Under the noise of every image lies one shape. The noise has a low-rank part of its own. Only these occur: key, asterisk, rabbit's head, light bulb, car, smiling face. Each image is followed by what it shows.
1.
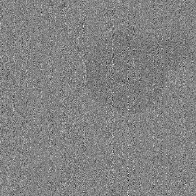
dark light bulb
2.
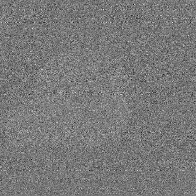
light light bulb
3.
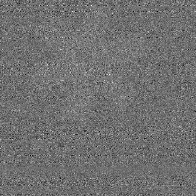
light asterisk
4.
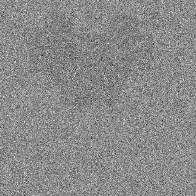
dark car
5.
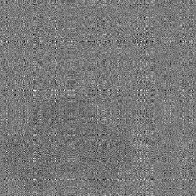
dark car
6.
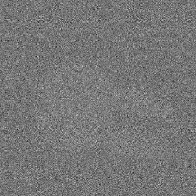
light rabbit's head
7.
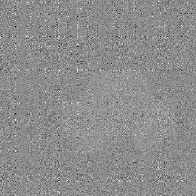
light car
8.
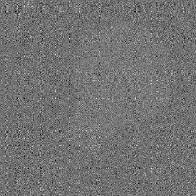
light light bulb
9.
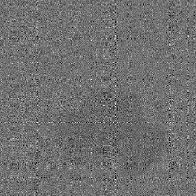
dark car
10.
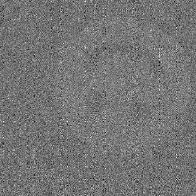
light smiling face
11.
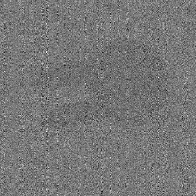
dark rabbit's head
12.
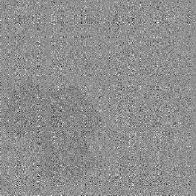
dark car
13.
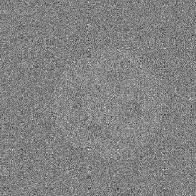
light smiling face
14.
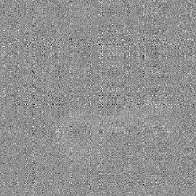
light key
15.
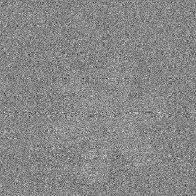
light asterisk
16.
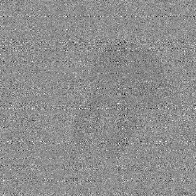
dark rabbit's head
